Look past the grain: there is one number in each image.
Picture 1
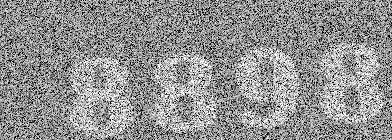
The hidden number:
8898
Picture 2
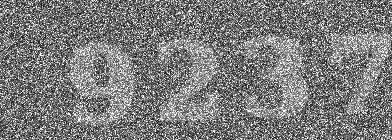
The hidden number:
9237
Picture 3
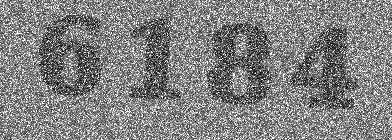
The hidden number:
6184
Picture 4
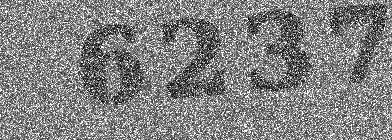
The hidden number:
6237
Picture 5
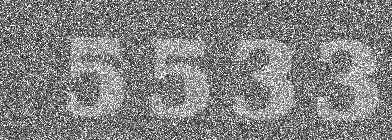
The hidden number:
5533
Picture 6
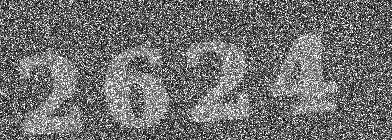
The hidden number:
2624
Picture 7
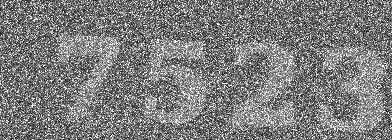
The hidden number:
7523
